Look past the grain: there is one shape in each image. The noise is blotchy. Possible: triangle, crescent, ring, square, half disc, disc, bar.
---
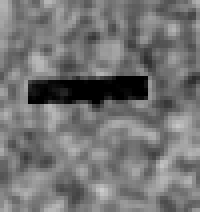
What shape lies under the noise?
bar
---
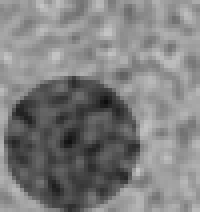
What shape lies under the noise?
disc
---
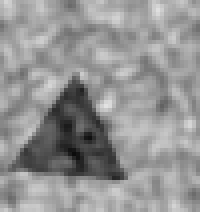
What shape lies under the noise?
triangle
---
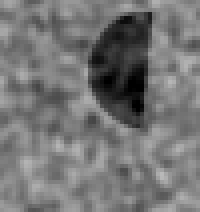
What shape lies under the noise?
half disc
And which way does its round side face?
left
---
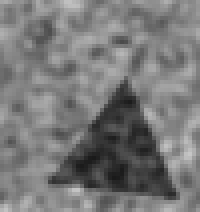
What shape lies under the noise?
triangle
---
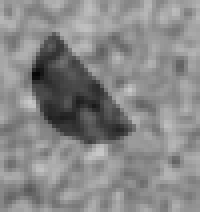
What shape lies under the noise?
half disc
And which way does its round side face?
down and left
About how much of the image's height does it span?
half
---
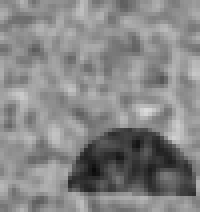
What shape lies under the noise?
half disc
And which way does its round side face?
up
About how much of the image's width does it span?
two thirds
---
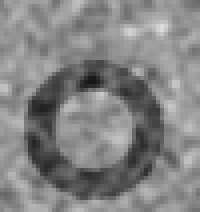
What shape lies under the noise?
ring
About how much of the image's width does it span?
two thirds
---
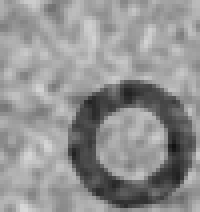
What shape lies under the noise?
ring
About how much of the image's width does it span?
two thirds
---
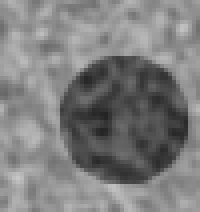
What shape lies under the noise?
disc
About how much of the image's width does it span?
two thirds
